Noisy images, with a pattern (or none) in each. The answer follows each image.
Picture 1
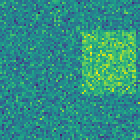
one block
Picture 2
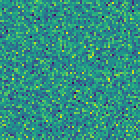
only noise
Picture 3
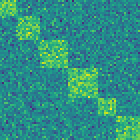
blocks along the diagonal
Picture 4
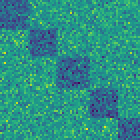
blocks along the diagonal
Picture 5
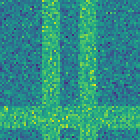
bands of rows crossing bands of columns
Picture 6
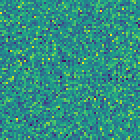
only noise
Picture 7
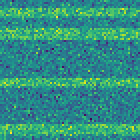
bands of rows
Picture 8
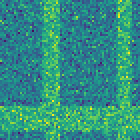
bands of rows crossing bands of columns
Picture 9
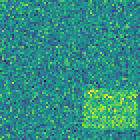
one block
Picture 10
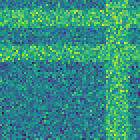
bands of rows crossing bands of columns
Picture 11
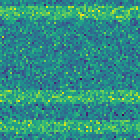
bands of rows
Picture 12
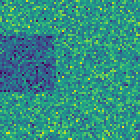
one block
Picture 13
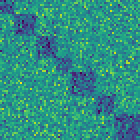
blocks along the diagonal
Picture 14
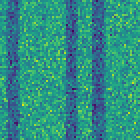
bands of columns
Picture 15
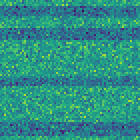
bands of rows
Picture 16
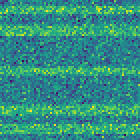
bands of rows
